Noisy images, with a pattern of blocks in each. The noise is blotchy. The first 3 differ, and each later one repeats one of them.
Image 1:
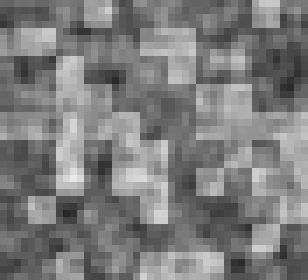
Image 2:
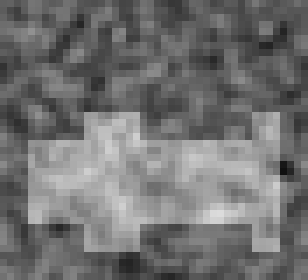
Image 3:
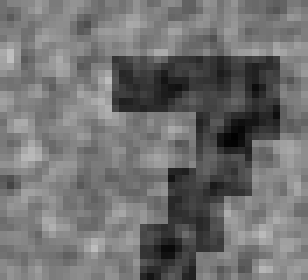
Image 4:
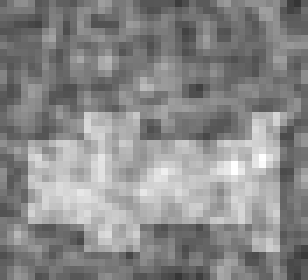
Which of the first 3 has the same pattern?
2
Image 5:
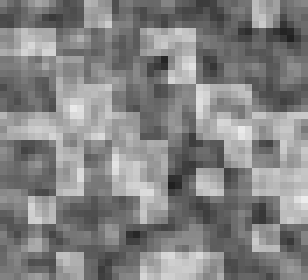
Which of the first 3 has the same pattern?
1
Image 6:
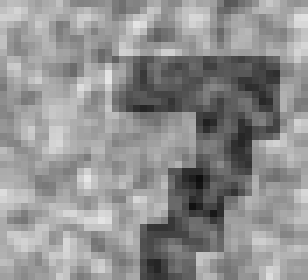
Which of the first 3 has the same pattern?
3
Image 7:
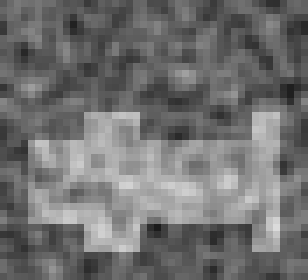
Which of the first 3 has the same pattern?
2
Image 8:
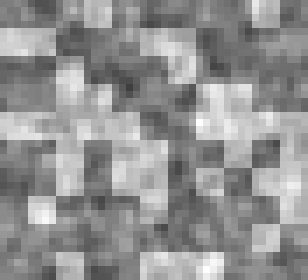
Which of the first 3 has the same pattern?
1
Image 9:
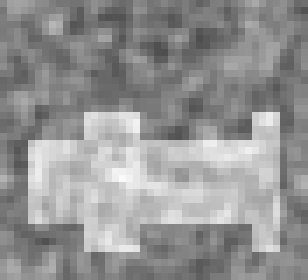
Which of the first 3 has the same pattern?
2
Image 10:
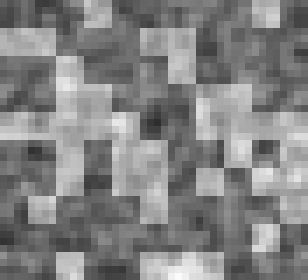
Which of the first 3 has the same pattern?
1
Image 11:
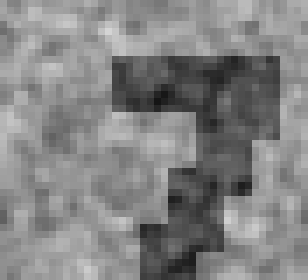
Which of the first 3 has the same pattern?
3
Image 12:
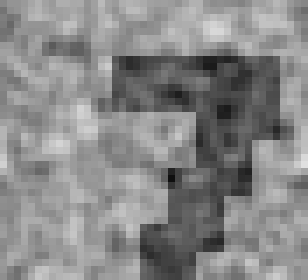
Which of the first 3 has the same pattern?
3
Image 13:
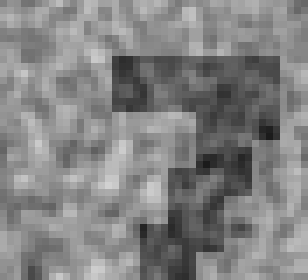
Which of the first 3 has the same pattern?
3
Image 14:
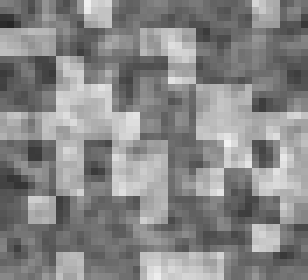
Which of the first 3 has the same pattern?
1
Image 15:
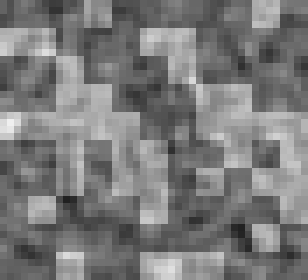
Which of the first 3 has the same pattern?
1
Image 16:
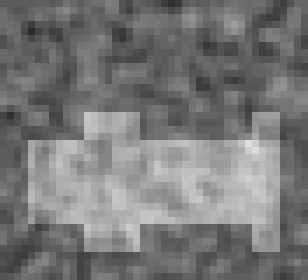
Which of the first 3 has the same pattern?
2
